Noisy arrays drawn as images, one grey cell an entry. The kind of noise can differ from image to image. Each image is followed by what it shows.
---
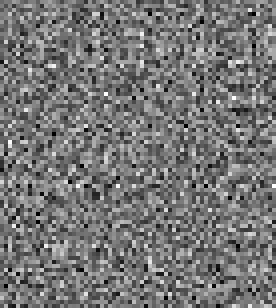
low rank plus noise
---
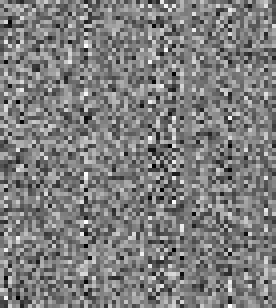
columns of uneven size
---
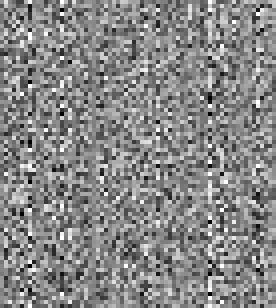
columns of uneven size
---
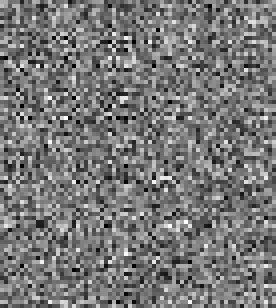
low rank plus noise
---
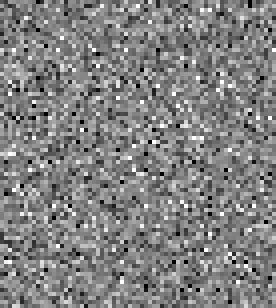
heavy tails
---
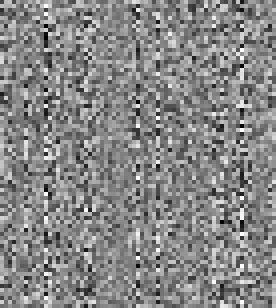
columns of uneven size
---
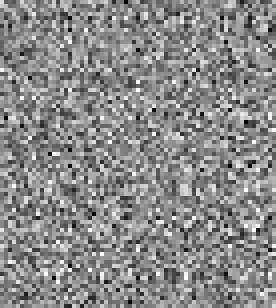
low rank plus noise
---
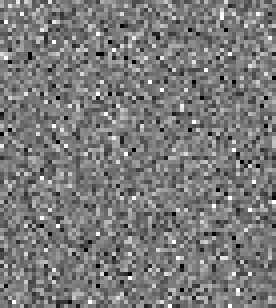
heavy tails
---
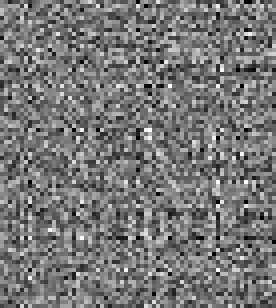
low rank plus noise
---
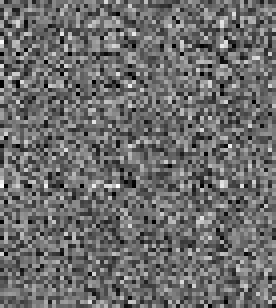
low rank plus noise
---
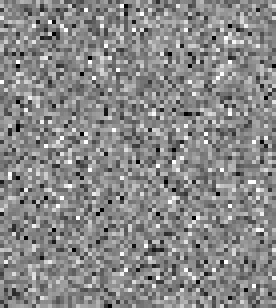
heavy tails
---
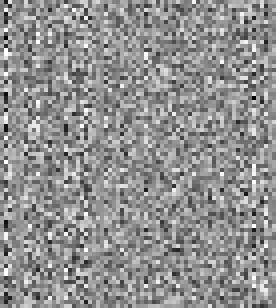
columns of uneven size
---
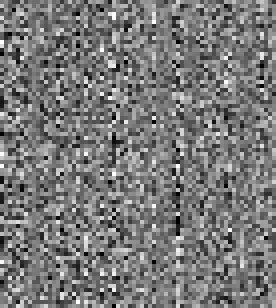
columns of uneven size
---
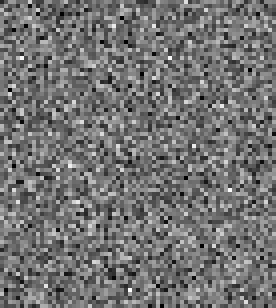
independent entries
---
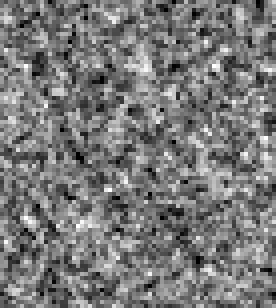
blotchy
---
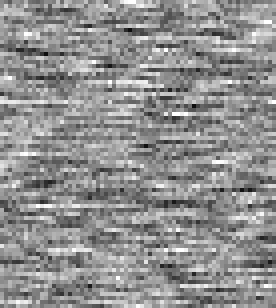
streaked along the rows
